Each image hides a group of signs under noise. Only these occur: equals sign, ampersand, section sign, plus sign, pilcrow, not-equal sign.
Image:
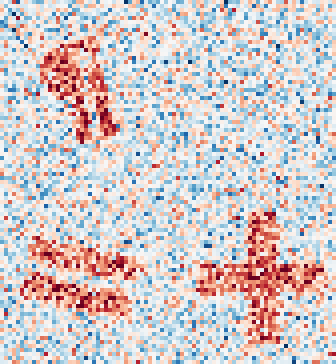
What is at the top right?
nothing
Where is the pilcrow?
top left
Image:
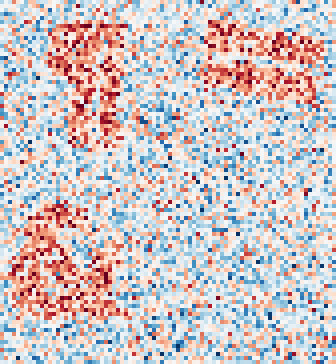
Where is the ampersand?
bottom left
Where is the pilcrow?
top left
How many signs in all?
3
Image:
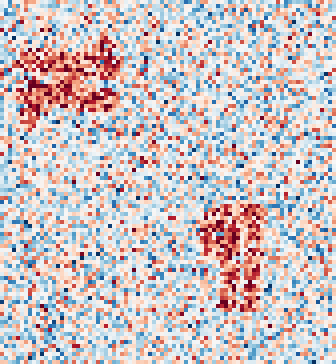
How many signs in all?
2
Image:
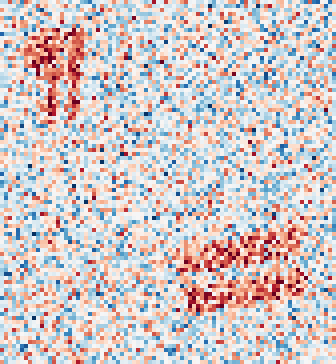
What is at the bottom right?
equals sign
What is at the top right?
nothing
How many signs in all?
2
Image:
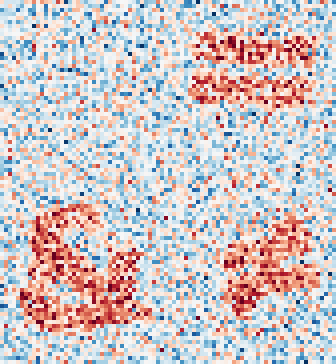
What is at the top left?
nothing
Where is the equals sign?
top right
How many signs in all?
3
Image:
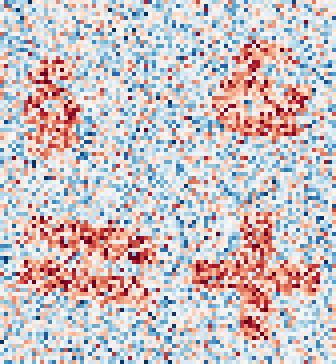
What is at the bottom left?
equals sign
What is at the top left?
section sign
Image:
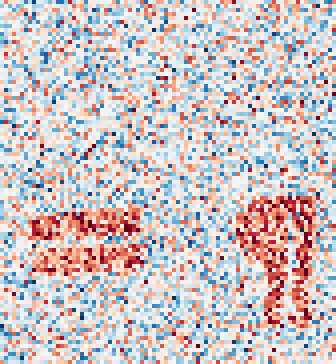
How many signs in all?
2
